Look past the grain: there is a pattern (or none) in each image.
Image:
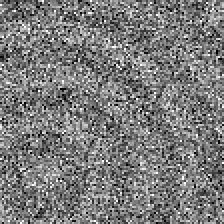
rings round one point
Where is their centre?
bottom left
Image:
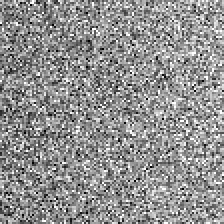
a smooth slope
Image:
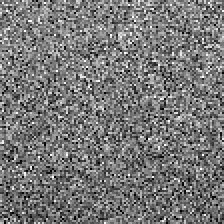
a smooth slope
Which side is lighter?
top
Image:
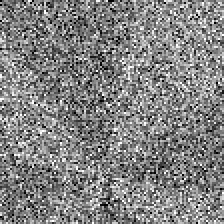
spokes from one point
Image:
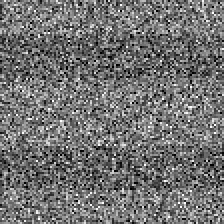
horizontal stripes
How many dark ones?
2
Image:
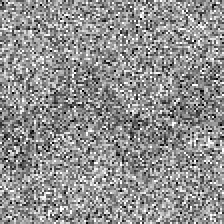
a wavy band
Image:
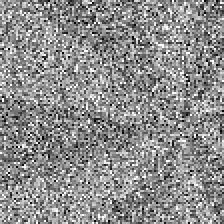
spokes from one point
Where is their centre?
middle right
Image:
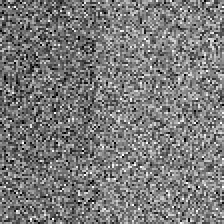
a sharp edge
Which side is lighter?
right
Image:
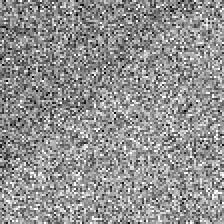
a sharp edge
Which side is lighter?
bottom right
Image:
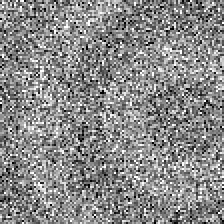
rings round one point
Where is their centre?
middle right
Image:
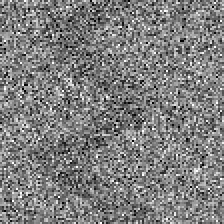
a wavy band
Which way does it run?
top to bottom
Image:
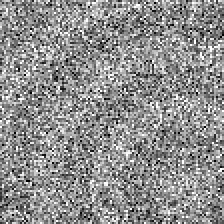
rings round one point
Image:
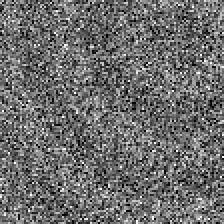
rings round one point
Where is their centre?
top right
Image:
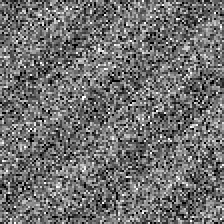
diagonal stripes
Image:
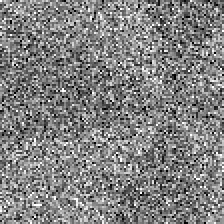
spokes from one point
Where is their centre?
middle right
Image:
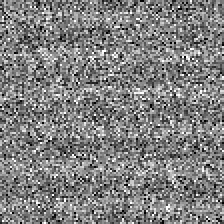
horizontal stripes
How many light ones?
6
